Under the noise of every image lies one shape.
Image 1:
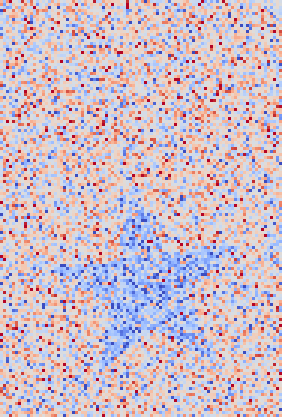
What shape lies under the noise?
star
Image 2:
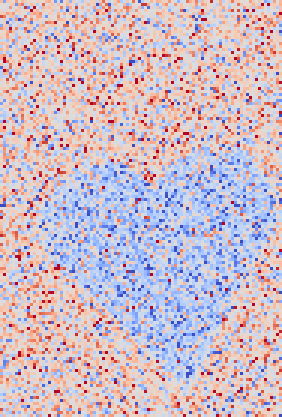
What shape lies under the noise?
heart
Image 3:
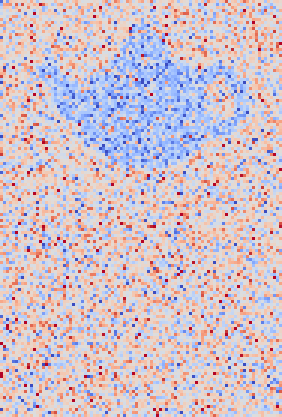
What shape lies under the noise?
teapot
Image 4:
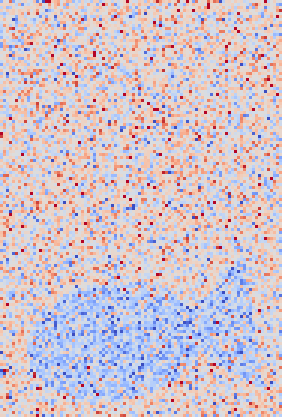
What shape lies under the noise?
fish
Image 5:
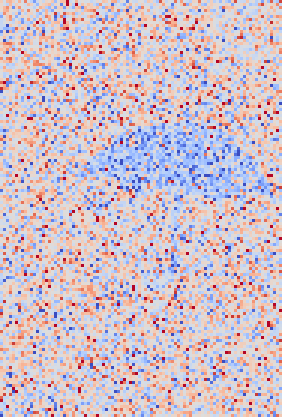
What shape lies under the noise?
umbrella
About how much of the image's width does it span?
two thirds
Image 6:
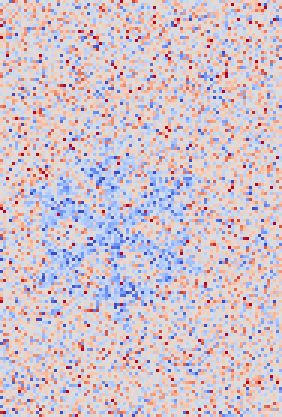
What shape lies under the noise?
snowflake
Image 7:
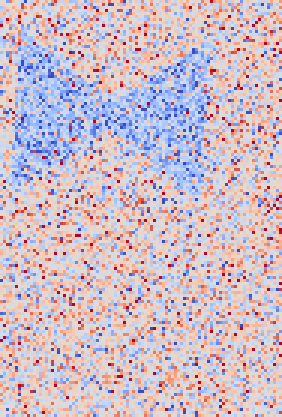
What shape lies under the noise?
bow tie
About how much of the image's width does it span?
two thirds
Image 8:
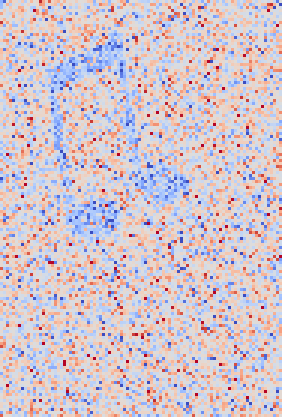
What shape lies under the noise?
pair of musical notes
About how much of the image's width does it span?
half
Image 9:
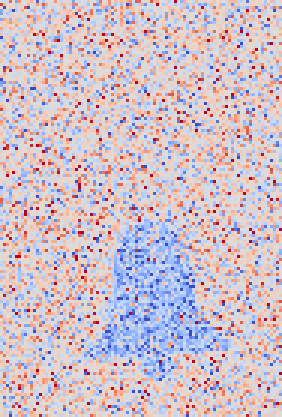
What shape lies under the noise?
bell
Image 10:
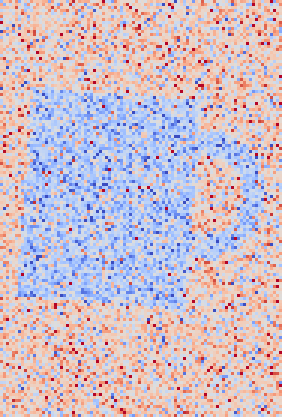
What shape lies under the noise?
cup
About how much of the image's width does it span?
nearly all
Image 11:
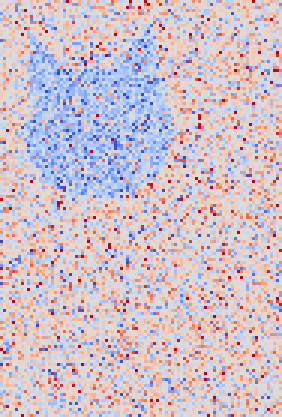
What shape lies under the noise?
cat's head
